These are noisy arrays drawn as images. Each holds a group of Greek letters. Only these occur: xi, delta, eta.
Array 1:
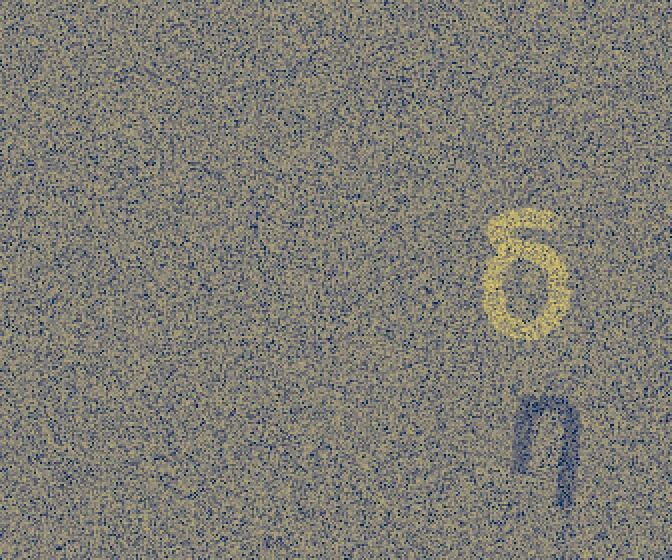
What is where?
middle right: light delta; bottom right: dark eta
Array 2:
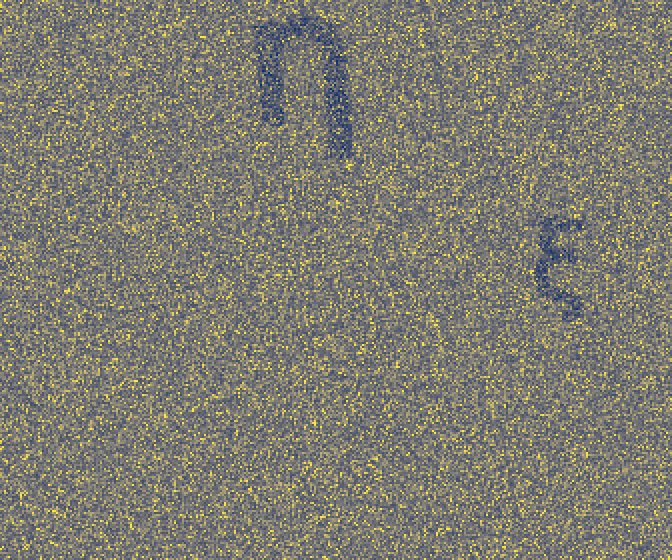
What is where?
top middle: dark eta; middle right: dark xi
